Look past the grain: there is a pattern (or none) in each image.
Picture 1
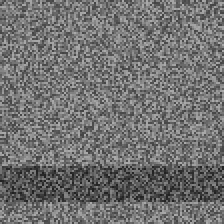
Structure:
one horizontal stripe
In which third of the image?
bottom
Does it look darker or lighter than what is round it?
darker
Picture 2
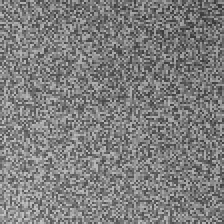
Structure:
a smooth slope
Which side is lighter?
bottom left
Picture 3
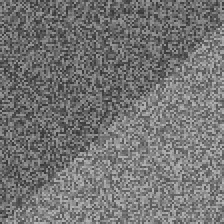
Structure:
a sharp edge
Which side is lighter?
bottom right
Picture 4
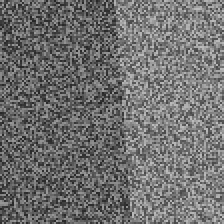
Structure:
a sharp edge
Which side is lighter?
right
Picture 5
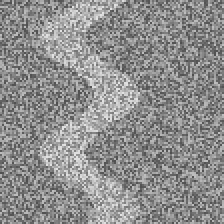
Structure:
a wavy band
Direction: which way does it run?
top to bottom
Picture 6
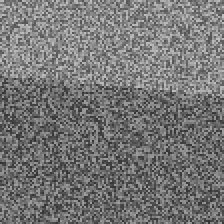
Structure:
a sharp edge
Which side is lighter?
top
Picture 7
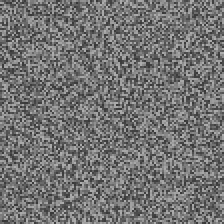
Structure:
only noise
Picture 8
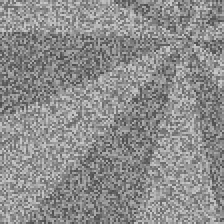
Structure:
spokes from one point
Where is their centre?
top right
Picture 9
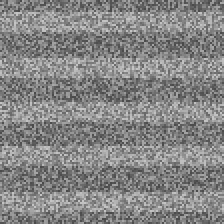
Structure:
horizontal stripes
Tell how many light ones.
5
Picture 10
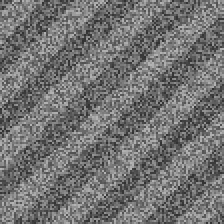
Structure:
diagonal stripes
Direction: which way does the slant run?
bottom left to top right
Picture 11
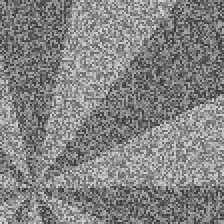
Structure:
spokes from one point
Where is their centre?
bottom left
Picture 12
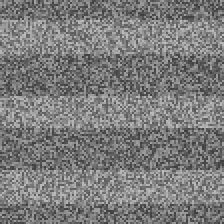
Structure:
horizontal stripes
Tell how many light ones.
3
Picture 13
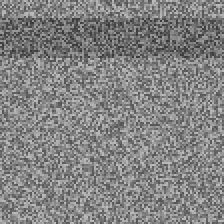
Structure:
one horizontal stripe
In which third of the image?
top
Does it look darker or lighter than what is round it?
darker
